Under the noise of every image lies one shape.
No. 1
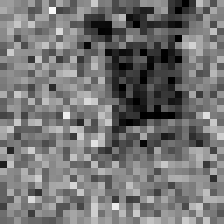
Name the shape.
chess rook
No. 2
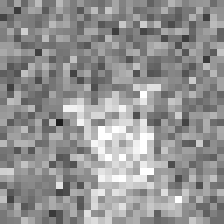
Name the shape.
chess rook
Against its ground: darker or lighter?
lighter
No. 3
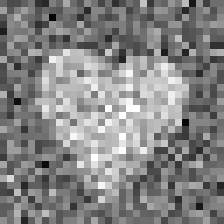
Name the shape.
heart
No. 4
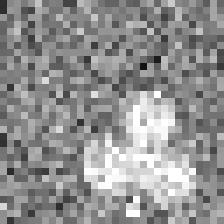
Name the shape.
club
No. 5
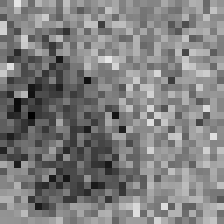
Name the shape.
chess knight
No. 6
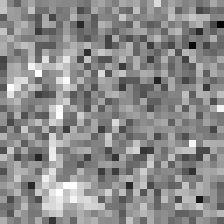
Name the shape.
musical note
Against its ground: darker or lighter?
lighter
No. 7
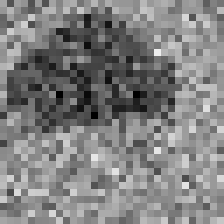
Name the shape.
cloud
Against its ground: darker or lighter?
darker
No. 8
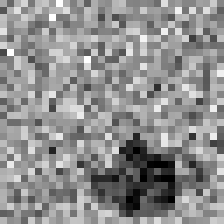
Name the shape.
teapot
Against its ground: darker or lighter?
darker
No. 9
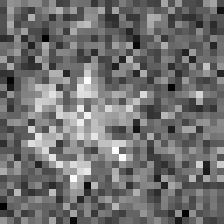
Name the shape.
snowflake
